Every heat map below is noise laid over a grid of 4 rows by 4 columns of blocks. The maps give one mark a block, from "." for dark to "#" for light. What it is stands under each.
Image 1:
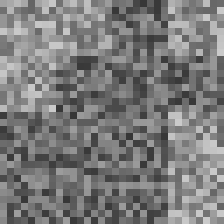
# # . #
# . . .
. . . #
. . . #
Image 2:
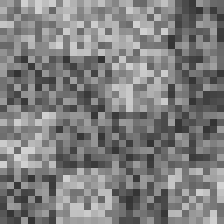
# # # .
. . # .
# . . .
. # . #
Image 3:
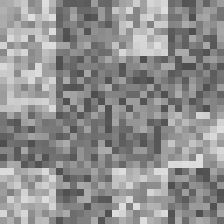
# . # .
# . . .
. . . #
# . # .
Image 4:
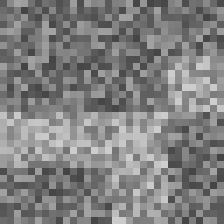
. . . .
. . . #
# # # .
. . # .
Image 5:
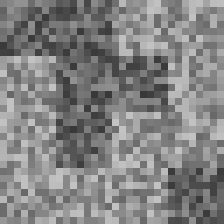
. . # #
# . . #
# . # #
# # # .
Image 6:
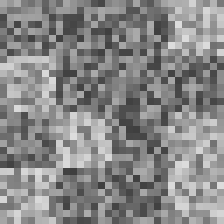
. . . #
# . . .
. # . #
# . . #
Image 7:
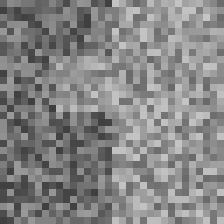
. . # #
. # # #
. . # #
. . # #
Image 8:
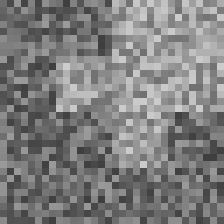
. . # #
. # # #
. . # .
. . . .
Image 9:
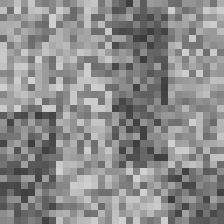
# # . #
# # . #
. # . #
. # # .
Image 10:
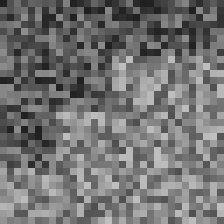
. . . .
. . # #
. # # #
# # # #
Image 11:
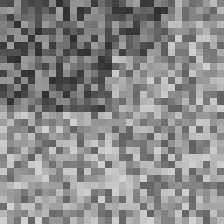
. . . #
. . # #
# # # #
# # # #
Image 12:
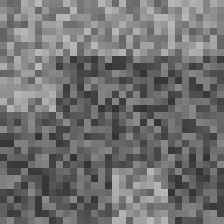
# # # #
# . . .
. . . .
. . # .
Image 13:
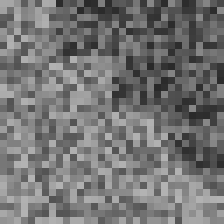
# . . .
# # . .
# # # .
# # # #
